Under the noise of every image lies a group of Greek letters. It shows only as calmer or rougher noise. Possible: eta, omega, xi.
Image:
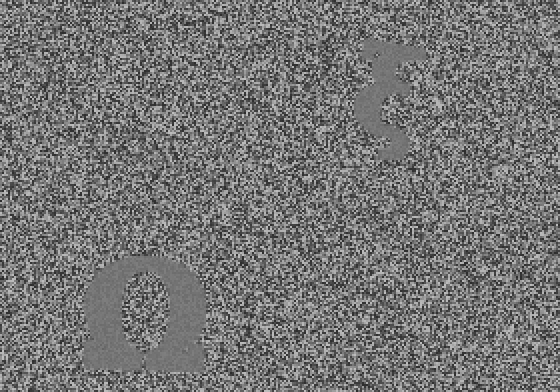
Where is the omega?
bottom left
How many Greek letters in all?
2
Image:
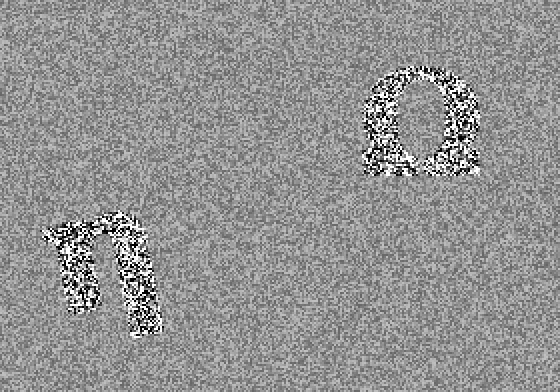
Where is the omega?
top right
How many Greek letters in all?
2
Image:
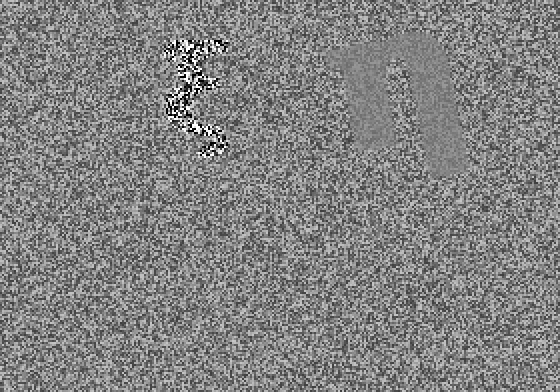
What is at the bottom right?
nothing
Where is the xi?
top left
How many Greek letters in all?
2
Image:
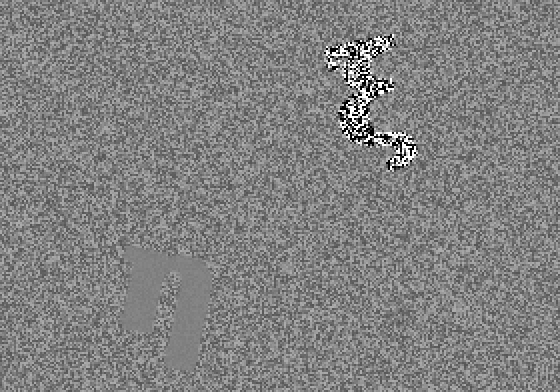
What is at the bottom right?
nothing
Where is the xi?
top right
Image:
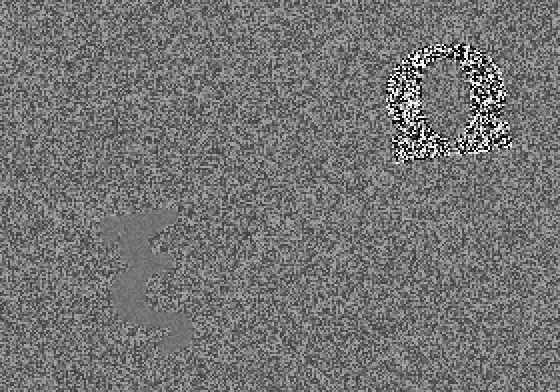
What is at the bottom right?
nothing
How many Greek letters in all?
2
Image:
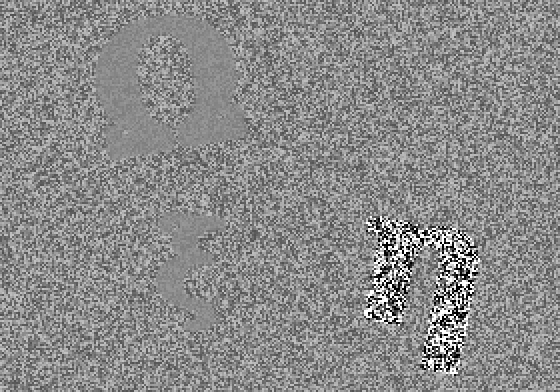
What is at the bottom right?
eta
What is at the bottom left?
xi
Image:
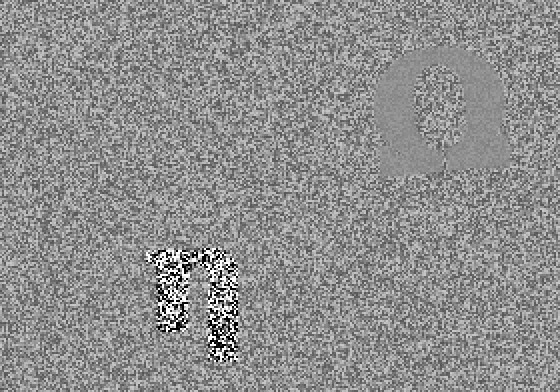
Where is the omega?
top right
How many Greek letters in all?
2
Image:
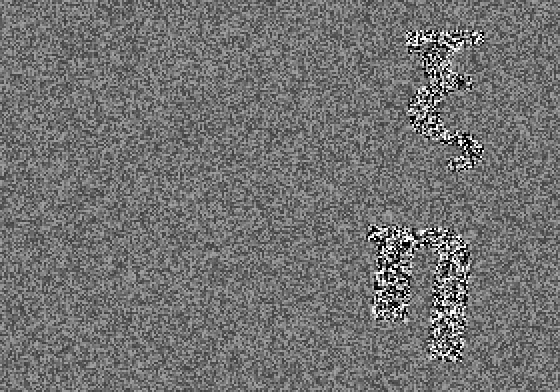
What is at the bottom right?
eta
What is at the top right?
xi
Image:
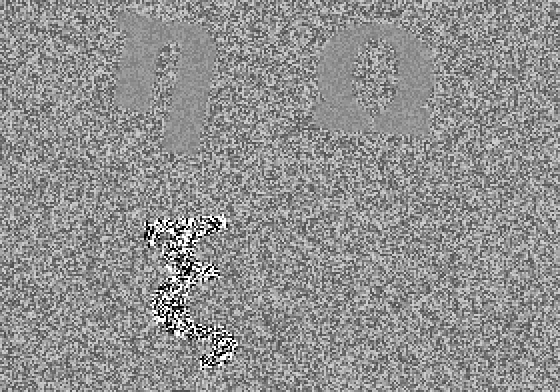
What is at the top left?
eta
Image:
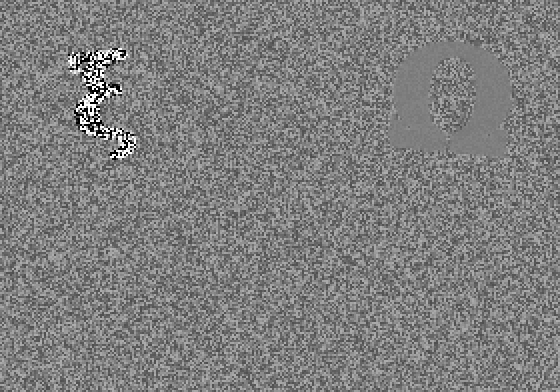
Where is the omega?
top right
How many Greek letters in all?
2
